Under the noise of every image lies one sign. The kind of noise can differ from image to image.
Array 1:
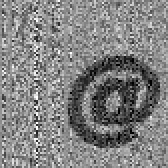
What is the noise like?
columns of uneven size
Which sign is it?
at sign
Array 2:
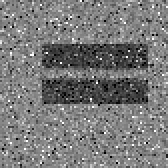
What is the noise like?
heavy tails
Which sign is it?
equals sign
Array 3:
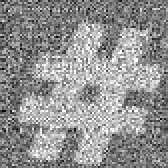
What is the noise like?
low rank plus noise
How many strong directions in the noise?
five to eight
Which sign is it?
hash sign
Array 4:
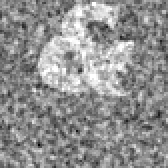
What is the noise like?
blotchy
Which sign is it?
ampersand
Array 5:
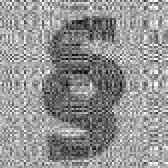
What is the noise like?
low rank plus noise
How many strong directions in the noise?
one
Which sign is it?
section sign
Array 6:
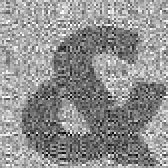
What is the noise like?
low rank plus noise
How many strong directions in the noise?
two
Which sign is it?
ampersand
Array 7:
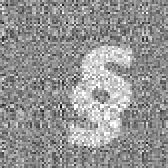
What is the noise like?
low rank plus noise
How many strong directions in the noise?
three or four
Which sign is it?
section sign
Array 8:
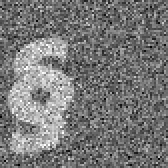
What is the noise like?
independent entries
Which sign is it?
section sign
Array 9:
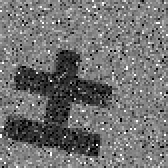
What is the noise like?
heavy tails
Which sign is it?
plus-minus sign
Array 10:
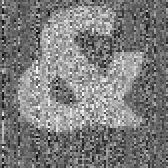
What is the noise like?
columns of uneven size
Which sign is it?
ampersand
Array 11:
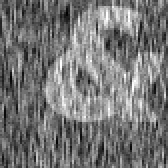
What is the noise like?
streaked along the columns
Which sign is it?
ampersand
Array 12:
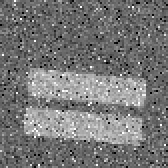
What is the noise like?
heavy tails
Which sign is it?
equals sign
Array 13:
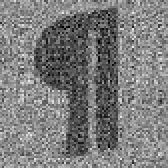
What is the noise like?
low rank plus noise
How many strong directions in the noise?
three or four
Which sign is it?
pilcrow
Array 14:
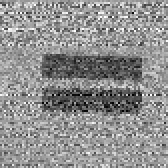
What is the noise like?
rows of uneven size
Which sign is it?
equals sign
